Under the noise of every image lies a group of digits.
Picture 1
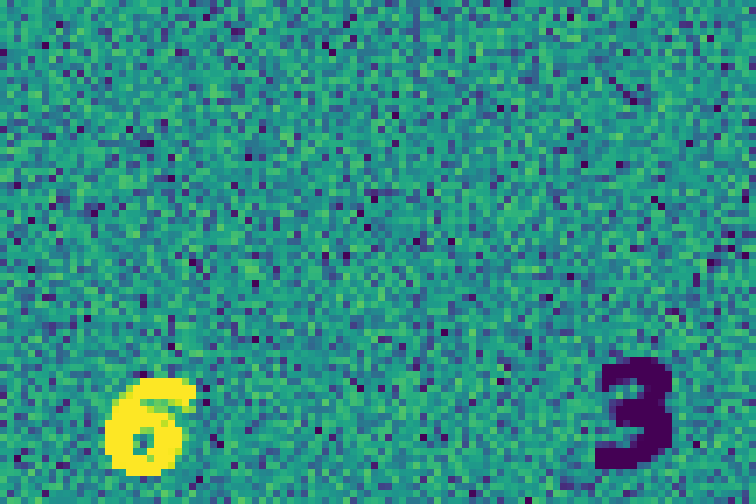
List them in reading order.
bottom left: light 6; bottom right: dark 3
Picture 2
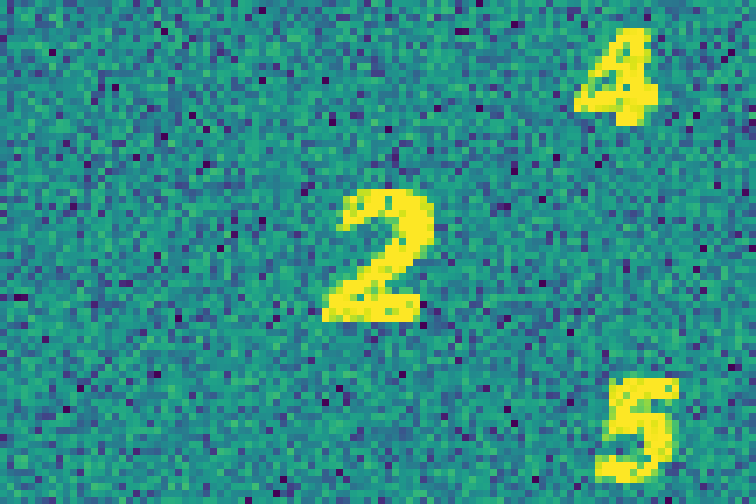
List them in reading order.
top right: light 4; centre: light 2; bottom right: light 5
